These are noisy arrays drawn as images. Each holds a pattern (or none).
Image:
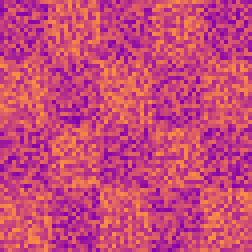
a checkerboard
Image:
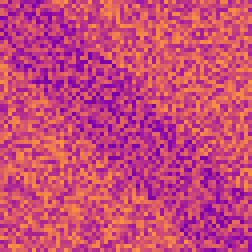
a diagonal band
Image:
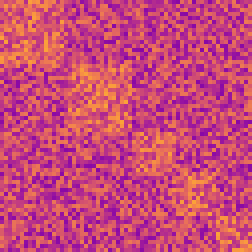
blocks along the diagonal
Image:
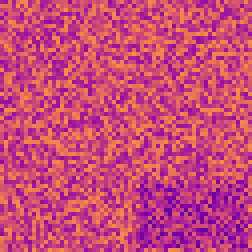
one block
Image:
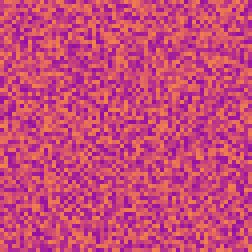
only noise
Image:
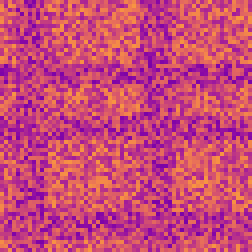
bands of rows crossing bands of columns
